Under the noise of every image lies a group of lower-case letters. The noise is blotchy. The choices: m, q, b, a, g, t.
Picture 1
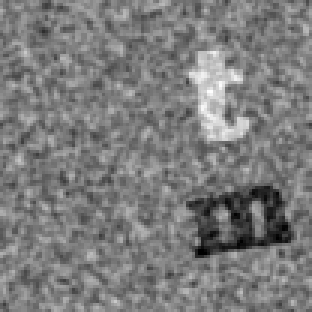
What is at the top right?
t
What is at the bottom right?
m
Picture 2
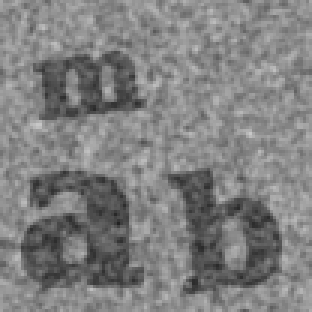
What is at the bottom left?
a
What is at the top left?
m
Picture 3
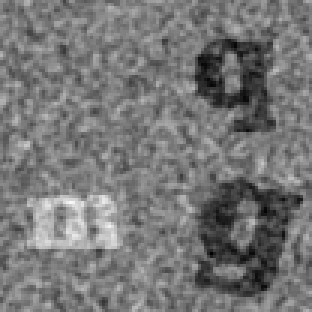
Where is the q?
top right
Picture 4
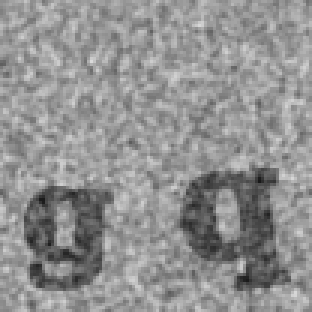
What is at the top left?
nothing
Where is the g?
bottom left
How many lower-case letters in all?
2
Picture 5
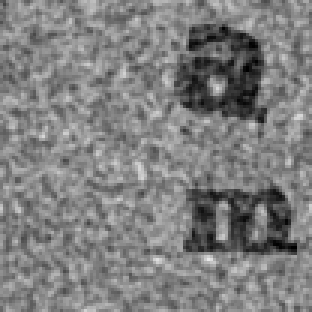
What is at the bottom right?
m
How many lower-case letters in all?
2
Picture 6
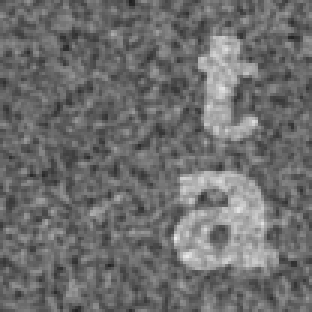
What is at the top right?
t
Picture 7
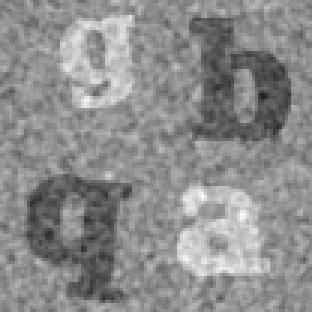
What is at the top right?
b
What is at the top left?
g
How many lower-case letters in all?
4
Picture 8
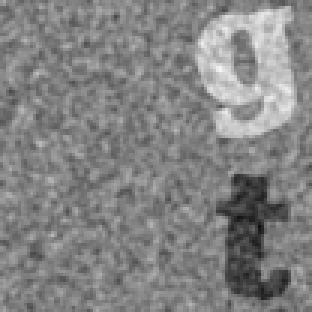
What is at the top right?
g
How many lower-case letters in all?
2
